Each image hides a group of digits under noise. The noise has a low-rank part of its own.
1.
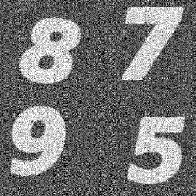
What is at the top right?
7
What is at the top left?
8
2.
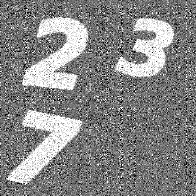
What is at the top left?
2
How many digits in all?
3
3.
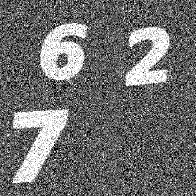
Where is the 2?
top right
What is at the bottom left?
7
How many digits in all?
3
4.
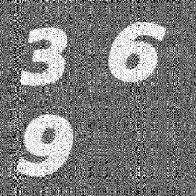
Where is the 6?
top right
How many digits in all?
3
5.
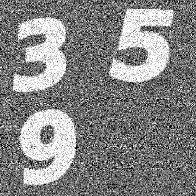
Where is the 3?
top left
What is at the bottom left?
9
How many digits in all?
3
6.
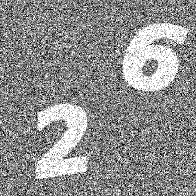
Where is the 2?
bottom left
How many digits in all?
2
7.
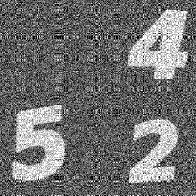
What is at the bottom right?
2
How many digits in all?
3
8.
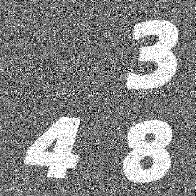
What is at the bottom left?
4
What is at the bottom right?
8
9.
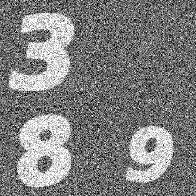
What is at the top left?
3
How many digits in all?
3
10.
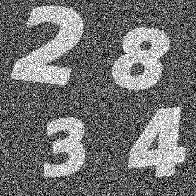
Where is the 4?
bottom right
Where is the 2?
top left
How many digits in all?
4
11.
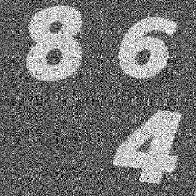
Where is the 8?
top left
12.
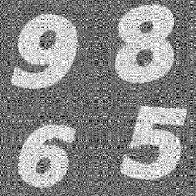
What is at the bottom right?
5
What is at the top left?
9
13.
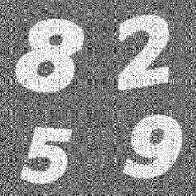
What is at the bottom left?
5
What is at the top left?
8
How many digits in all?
4
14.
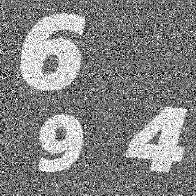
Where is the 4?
bottom right
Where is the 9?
bottom left
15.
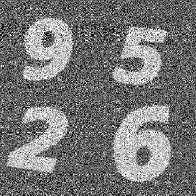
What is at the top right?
5
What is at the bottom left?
2
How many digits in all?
4
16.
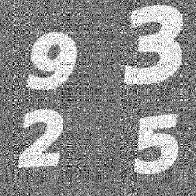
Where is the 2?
bottom left
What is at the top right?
3
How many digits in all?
4
